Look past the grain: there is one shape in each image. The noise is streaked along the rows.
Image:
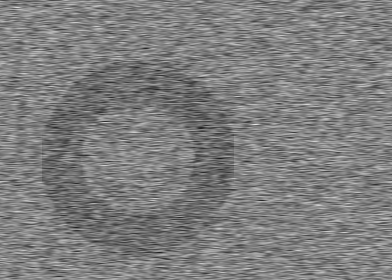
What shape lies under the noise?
ring
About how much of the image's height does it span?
two thirds
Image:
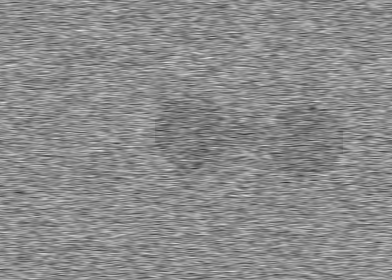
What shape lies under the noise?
dumbbell
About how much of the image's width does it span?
half
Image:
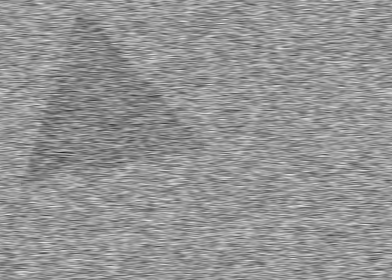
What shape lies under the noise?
triangle
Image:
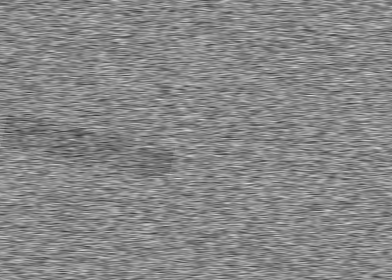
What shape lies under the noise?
bar
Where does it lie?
middle left
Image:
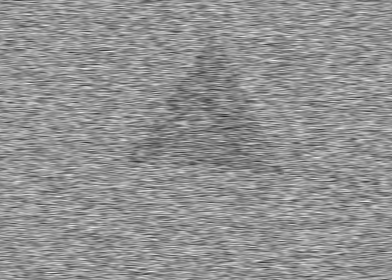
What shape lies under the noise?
triangle
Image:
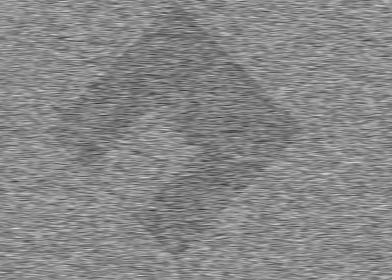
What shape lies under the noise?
square with a notch
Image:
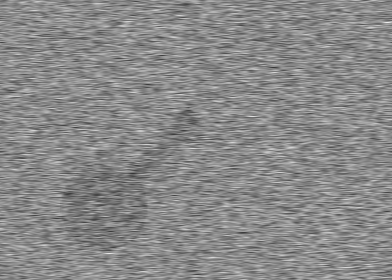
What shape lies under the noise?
lollipop
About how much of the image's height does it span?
half
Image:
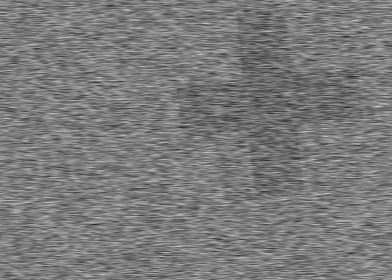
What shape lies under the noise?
cross
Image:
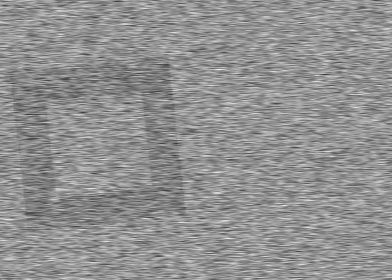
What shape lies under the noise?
square frame
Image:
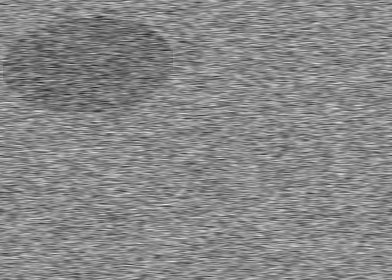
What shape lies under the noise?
ellipse
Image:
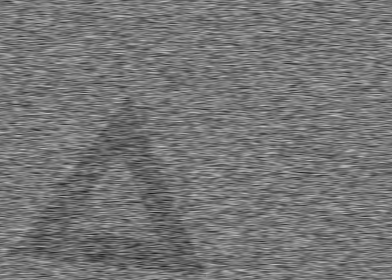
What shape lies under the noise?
triangle frame
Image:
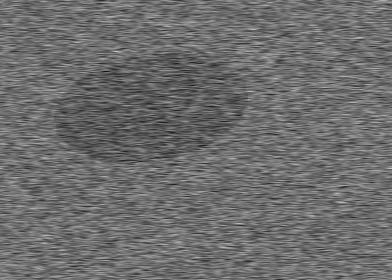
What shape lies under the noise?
ellipse
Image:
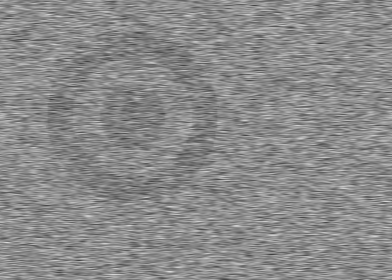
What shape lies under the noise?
bullseye
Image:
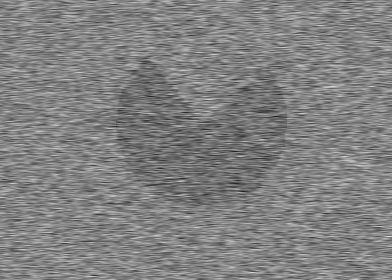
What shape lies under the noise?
disc with a wedge cut out
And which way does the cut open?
up
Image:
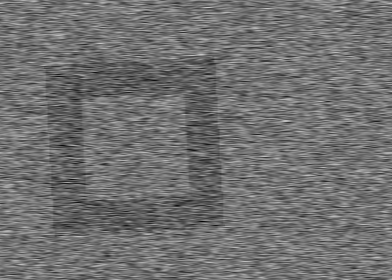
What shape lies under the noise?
square frame
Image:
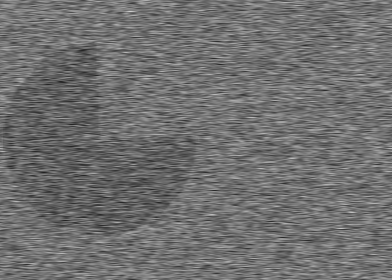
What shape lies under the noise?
disc with a wedge cut out
